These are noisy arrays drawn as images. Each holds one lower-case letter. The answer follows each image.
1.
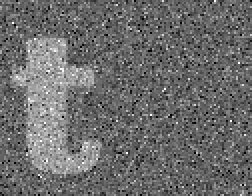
t
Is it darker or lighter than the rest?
lighter
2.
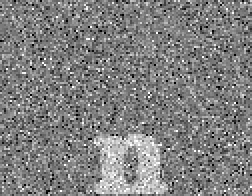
n
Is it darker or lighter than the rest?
lighter
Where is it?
bottom middle
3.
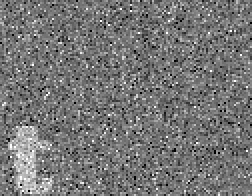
t
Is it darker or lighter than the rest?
lighter
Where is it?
bottom left
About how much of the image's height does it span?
a third
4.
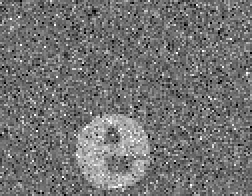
e
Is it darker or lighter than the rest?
lighter
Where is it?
bottom middle
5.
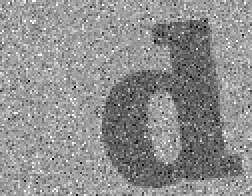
d
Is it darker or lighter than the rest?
darker
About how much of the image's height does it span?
nearly all
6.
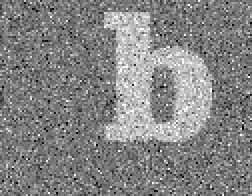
b
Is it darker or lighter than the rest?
lighter
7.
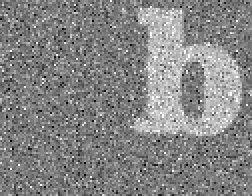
b
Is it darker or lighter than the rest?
lighter
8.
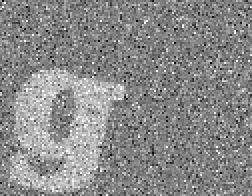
g
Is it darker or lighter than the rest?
lighter
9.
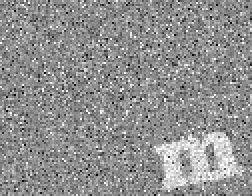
m
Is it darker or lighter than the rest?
lighter
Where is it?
bottom right
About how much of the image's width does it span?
a third
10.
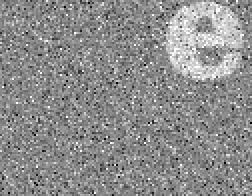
e
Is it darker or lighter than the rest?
lighter
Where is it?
top right
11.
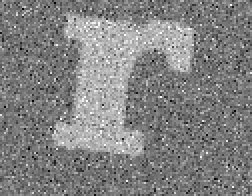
r
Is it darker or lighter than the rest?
lighter
